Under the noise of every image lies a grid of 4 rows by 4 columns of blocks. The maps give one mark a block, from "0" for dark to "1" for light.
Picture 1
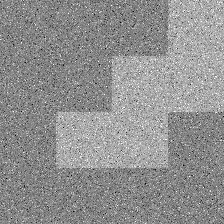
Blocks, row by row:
0 0 0 1
0 0 1 1
0 1 1 0
0 0 0 0
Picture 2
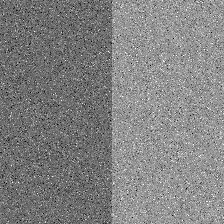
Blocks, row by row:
0 0 1 1
0 0 1 1
0 0 1 1
0 0 1 1
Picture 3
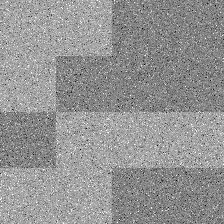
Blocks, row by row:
1 1 0 0
1 0 0 0
0 1 1 1
1 1 0 0
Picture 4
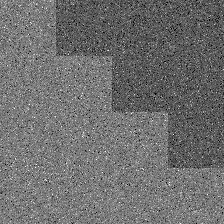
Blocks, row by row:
1 0 0 0
1 1 0 0
1 1 1 0
1 1 1 1
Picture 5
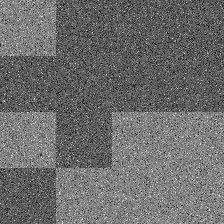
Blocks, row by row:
1 0 0 0
0 0 0 0
1 0 1 1
0 1 1 1
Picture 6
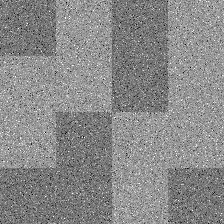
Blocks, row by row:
0 1 0 1
1 1 0 1
1 0 1 1
0 0 1 0
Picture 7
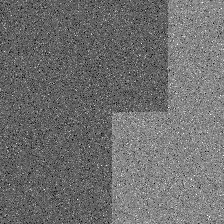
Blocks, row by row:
0 0 0 1
0 0 0 1
0 0 1 1
0 0 1 1
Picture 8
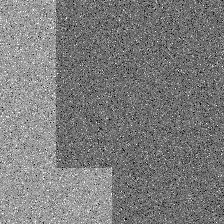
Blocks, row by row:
1 0 0 0
1 0 0 0
1 0 0 0
1 1 0 0
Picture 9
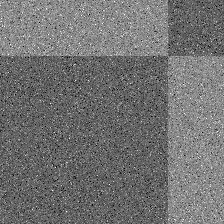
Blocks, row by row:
1 1 1 0
0 0 0 1
0 0 0 1
0 0 0 1
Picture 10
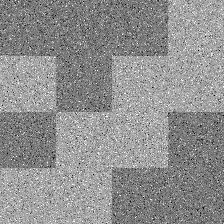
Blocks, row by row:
0 0 0 1
1 0 1 1
0 1 1 0
1 1 0 0
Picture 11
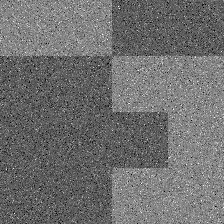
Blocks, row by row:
1 1 0 0
0 0 1 1
0 0 0 1
0 0 1 1
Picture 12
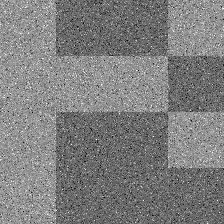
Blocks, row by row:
1 0 0 1
1 1 1 0
1 0 0 1
1 0 0 0
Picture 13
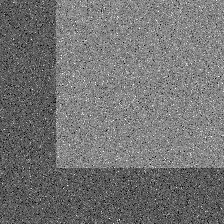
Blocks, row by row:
0 1 1 1
0 1 1 1
0 1 1 1
0 0 0 0
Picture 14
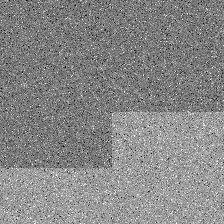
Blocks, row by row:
0 0 0 0
0 0 0 0
0 0 1 1
1 1 1 1
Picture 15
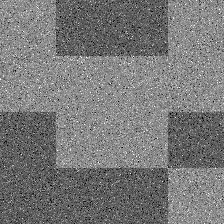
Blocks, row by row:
1 0 0 1
1 1 1 1
0 1 1 0
0 0 0 1
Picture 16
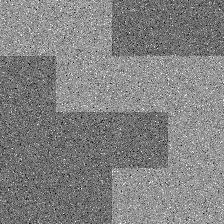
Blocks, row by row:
1 1 0 0
0 1 1 1
0 0 0 1
0 0 1 1
